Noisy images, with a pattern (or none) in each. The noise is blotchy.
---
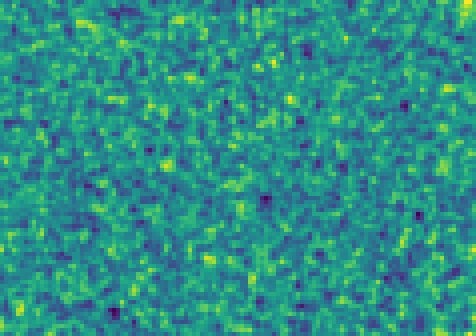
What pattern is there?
only noise
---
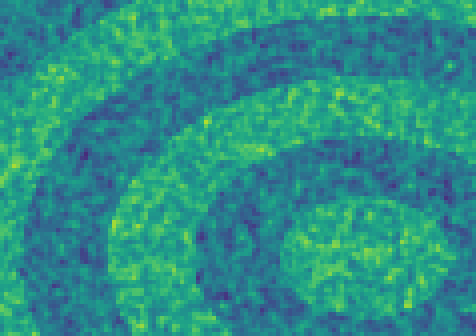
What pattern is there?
rings round one point
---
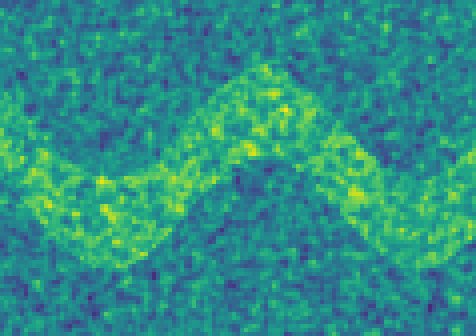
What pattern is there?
a wavy band
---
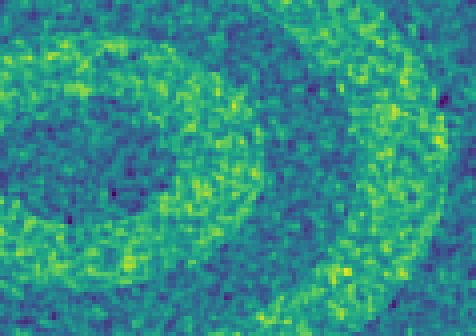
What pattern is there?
rings round one point
